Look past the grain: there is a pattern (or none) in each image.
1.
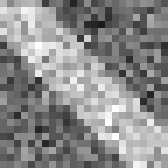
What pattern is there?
a diagonal band
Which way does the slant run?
top left to bottom right
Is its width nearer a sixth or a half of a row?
a half
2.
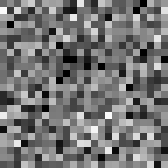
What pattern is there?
only noise
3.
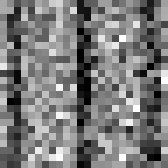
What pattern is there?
bands of columns
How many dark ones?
3
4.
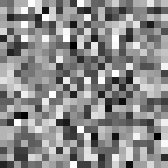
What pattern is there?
only noise
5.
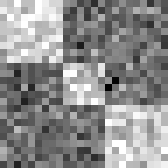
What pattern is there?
blocks along the diagonal
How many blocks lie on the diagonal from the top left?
3
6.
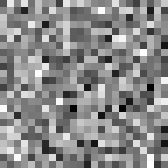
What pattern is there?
only noise
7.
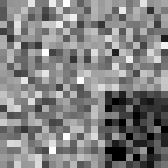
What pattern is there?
one block
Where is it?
bottom right
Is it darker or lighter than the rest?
darker
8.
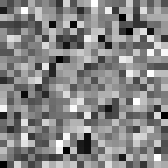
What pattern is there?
only noise
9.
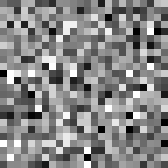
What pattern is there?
only noise
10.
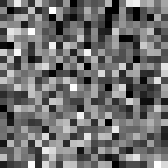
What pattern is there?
only noise
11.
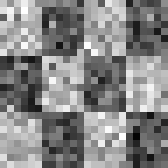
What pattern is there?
a checkerboard
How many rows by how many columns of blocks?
3 by 4
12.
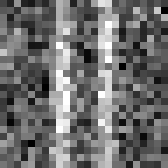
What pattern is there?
bands of columns
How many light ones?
2
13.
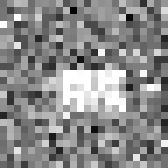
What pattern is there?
one block
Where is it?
centre
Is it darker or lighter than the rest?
lighter
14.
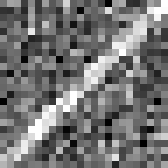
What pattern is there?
a diagonal band
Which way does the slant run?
bottom left to top right
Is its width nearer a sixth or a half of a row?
a sixth
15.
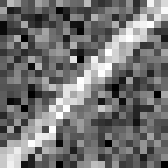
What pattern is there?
a diagonal band
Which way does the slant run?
bottom left to top right
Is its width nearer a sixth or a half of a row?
a sixth
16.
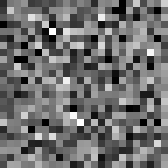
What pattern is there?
only noise
